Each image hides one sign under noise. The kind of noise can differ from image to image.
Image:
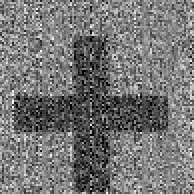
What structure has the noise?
columns of uneven size
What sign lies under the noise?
plus sign
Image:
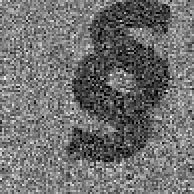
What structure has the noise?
low rank plus noise
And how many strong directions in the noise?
five to eight
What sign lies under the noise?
section sign
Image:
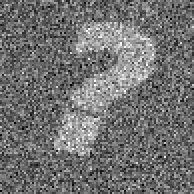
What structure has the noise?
independent entries
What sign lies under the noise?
question mark
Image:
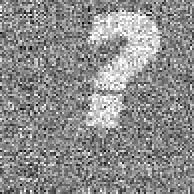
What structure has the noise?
low rank plus noise
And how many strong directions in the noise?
two
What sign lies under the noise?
question mark
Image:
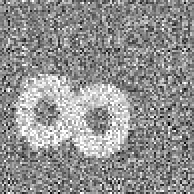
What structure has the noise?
low rank plus noise
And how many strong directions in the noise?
two
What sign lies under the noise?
infinity sign
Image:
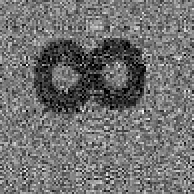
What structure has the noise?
low rank plus noise
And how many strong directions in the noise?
two
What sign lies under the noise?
infinity sign
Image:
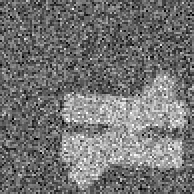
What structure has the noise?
independent entries
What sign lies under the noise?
not-equal sign
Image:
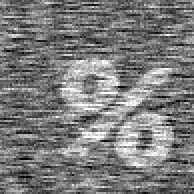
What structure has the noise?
streaked along the rows
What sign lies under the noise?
percent sign
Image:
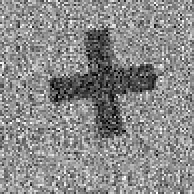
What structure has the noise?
low rank plus noise
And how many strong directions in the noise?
five to eight
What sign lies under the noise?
plus sign
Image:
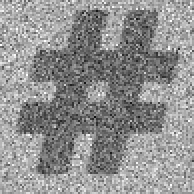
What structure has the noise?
independent entries
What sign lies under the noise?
hash sign
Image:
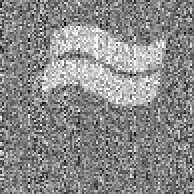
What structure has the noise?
columns of uneven size
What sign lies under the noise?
approximately sign
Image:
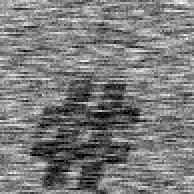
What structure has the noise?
streaked along the rows
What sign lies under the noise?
hash sign
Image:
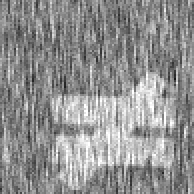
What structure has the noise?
streaked along the columns
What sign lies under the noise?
not-equal sign
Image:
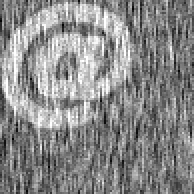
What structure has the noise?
streaked along the columns
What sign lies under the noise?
at sign
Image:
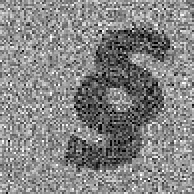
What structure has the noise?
low rank plus noise
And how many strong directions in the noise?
one
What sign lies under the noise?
section sign
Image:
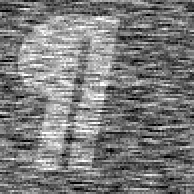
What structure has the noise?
streaked along the rows
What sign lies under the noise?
pilcrow
